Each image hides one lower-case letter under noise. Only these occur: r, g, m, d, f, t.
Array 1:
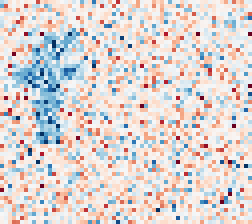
f
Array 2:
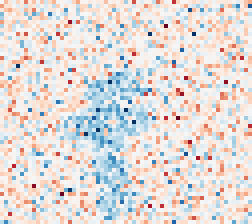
f
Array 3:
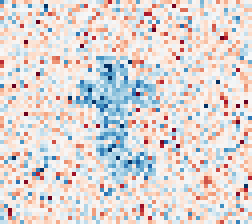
t
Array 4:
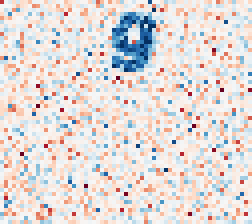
g
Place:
top middle
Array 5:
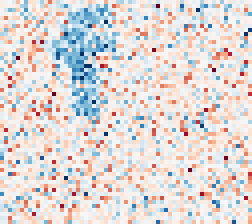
f
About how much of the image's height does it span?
half
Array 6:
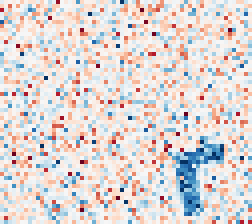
r
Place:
bottom right
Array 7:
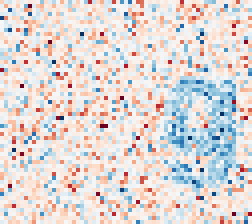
g
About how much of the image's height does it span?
half
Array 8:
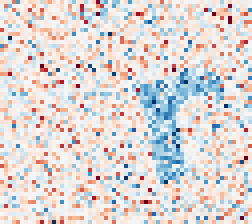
r
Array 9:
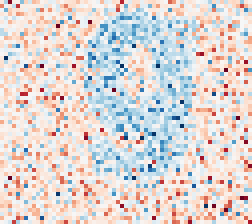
g
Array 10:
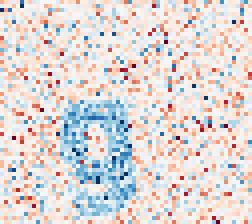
g
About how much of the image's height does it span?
half
